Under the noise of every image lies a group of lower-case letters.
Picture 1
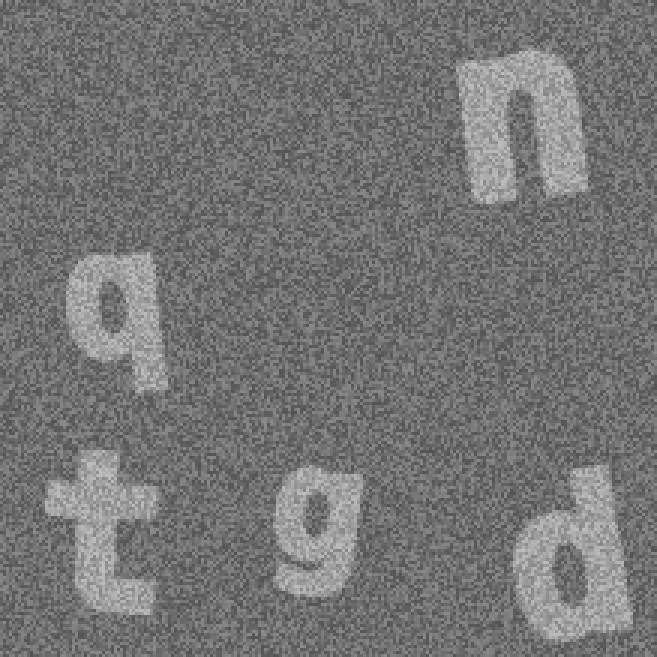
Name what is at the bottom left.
t
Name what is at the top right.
n
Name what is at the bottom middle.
g
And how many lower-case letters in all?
5
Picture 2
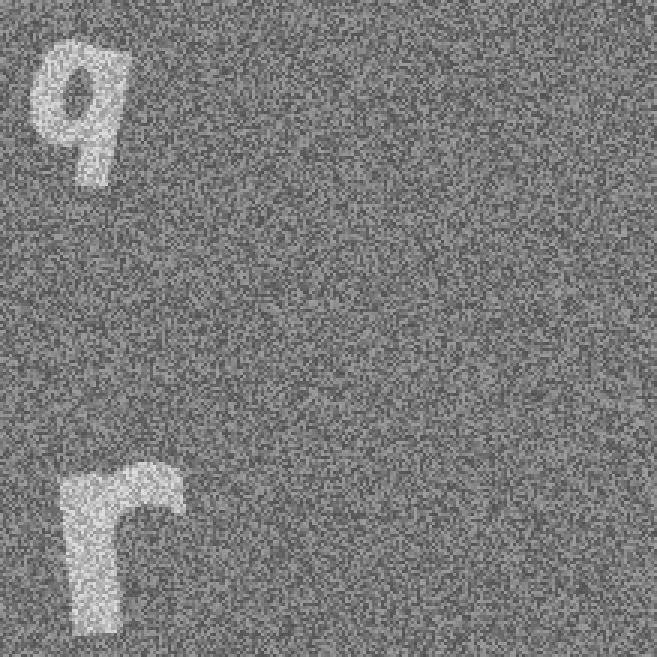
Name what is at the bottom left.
r
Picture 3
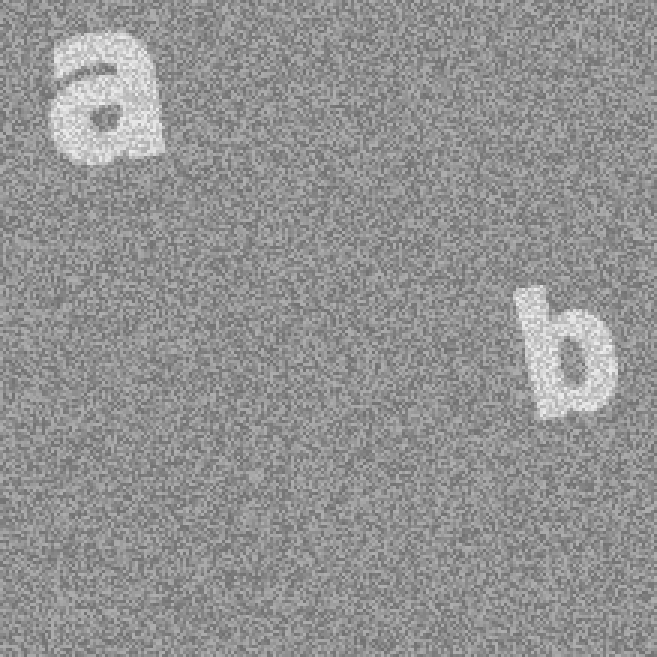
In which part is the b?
middle right
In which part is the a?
top left
